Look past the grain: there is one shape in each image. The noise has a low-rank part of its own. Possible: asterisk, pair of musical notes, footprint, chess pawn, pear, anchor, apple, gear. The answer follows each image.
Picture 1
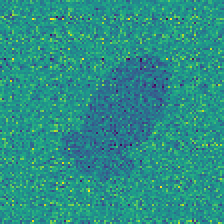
footprint
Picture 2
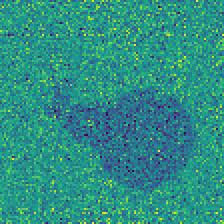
pear
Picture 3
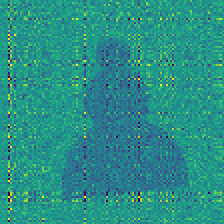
chess pawn
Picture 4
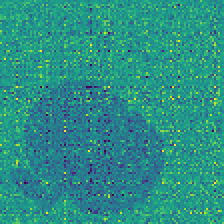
apple
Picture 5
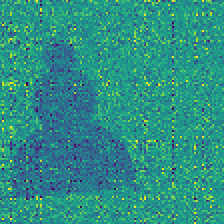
chess pawn
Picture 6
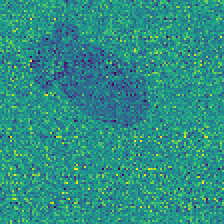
footprint
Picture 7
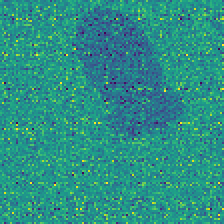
footprint
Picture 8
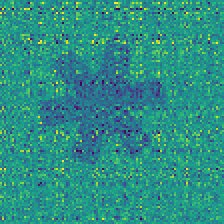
asterisk
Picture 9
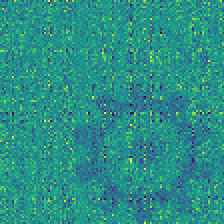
gear
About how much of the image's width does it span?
two thirds
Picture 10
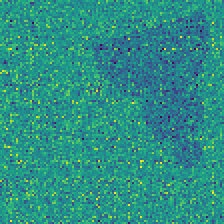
chess pawn
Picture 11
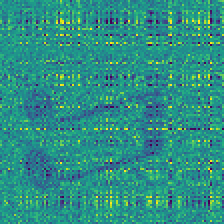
pair of musical notes
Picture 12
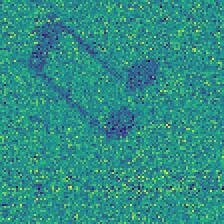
pair of musical notes
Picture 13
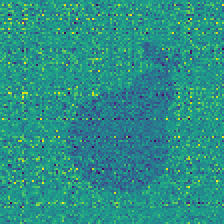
pear
